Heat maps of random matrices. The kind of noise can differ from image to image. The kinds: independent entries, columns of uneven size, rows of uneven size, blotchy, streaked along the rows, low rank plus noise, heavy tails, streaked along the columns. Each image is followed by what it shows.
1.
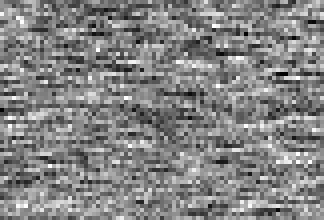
streaked along the rows
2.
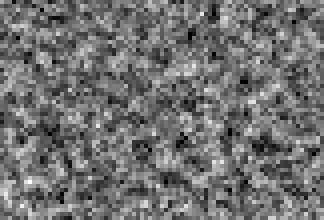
blotchy
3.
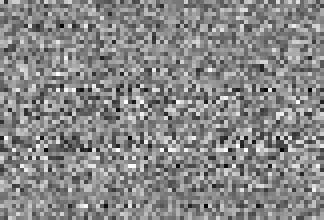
rows of uneven size
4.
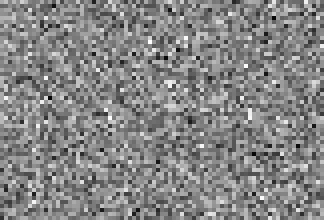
independent entries
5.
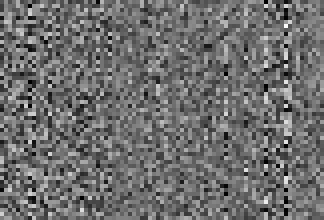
columns of uneven size
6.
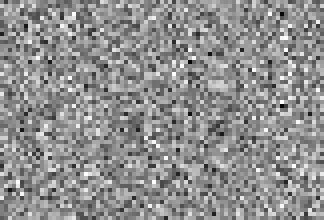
low rank plus noise
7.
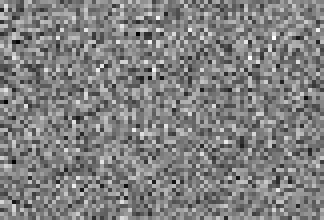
low rank plus noise
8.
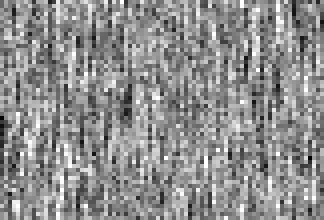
streaked along the columns
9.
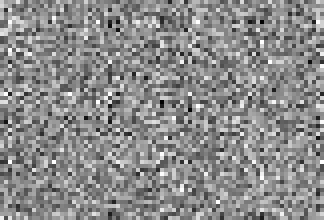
low rank plus noise
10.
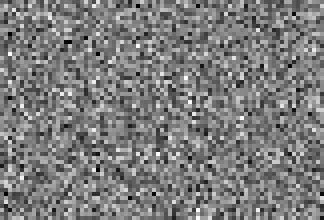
low rank plus noise
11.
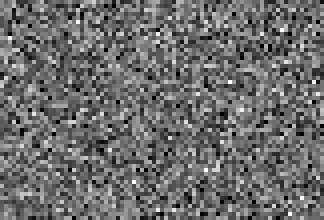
independent entries
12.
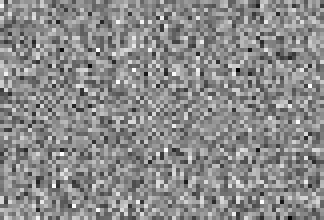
low rank plus noise
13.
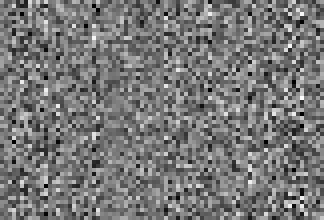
columns of uneven size
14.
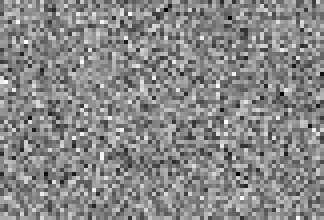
independent entries
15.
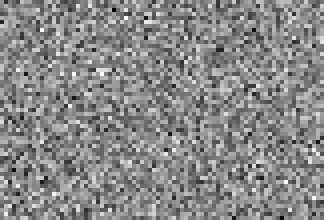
independent entries
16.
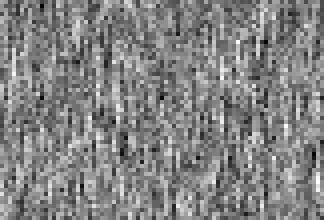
streaked along the columns
